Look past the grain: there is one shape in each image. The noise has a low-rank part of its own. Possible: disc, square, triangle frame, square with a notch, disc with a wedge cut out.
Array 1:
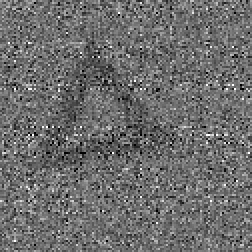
triangle frame
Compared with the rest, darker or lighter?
darker
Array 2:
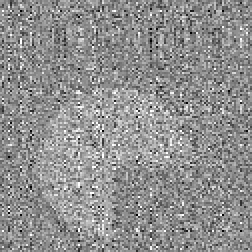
disc with a wedge cut out
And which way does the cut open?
down and right
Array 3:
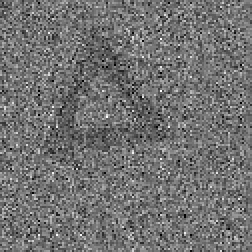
triangle frame
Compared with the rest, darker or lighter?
darker
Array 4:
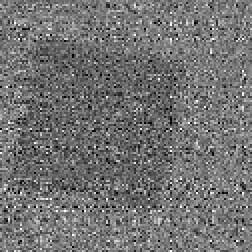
square
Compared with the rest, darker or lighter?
darker
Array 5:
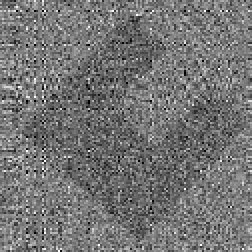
square with a notch
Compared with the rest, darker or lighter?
darker
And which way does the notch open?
up and right
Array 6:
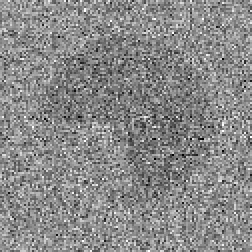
disc with a wedge cut out
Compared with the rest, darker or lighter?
darker
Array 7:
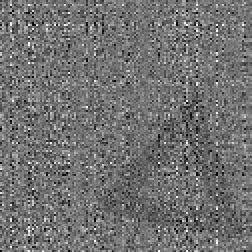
triangle frame
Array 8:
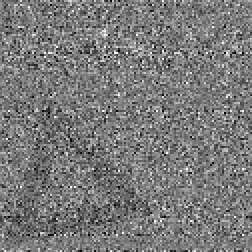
triangle frame
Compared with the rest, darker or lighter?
darker
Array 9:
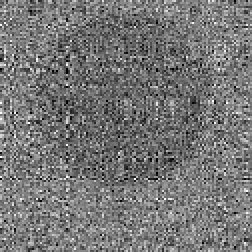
disc
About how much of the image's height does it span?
two thirds
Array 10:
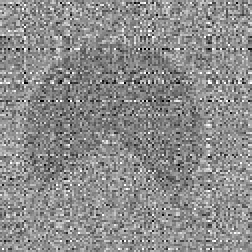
disc with a wedge cut out
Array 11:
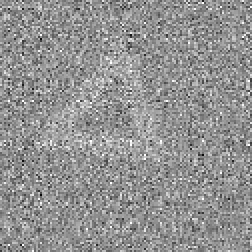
triangle frame
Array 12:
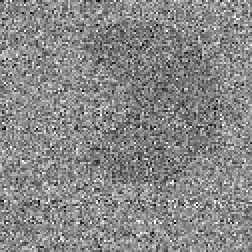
disc with a wedge cut out
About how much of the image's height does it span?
two thirds
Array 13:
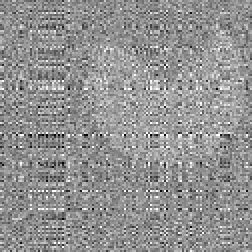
disc with a wedge cut out
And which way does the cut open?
up
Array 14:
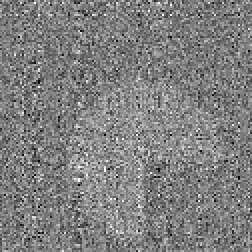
disc with a wedge cut out
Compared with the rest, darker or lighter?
lighter
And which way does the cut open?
down and right
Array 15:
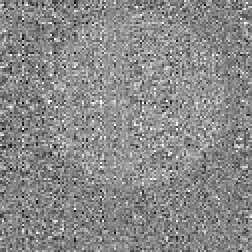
disc
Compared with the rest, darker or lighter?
lighter
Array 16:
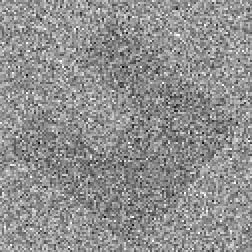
square with a notch
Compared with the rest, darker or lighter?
darker
